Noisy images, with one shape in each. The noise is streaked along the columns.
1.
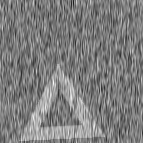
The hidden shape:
triangle frame
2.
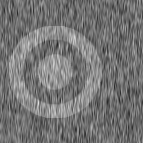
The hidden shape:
bullseye
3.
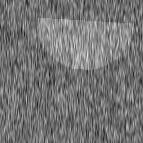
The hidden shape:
half disc
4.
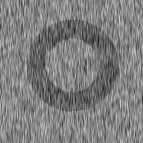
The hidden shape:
ring
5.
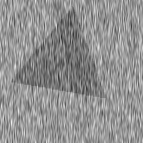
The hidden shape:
triangle
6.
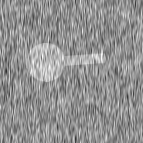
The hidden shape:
lollipop
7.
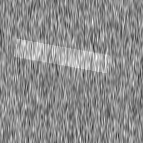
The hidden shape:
bar
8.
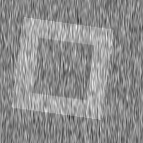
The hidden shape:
square frame
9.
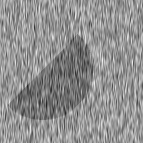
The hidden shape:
half disc
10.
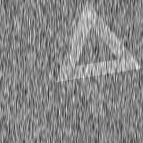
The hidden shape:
triangle frame
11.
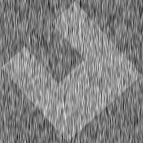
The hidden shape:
square with a notch
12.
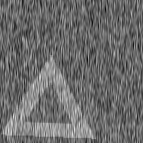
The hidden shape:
triangle frame
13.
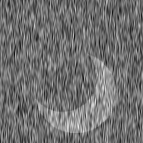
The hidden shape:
crescent
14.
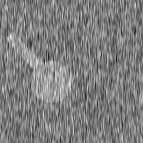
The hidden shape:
lollipop
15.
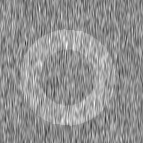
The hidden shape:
ring
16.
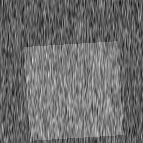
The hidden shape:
square
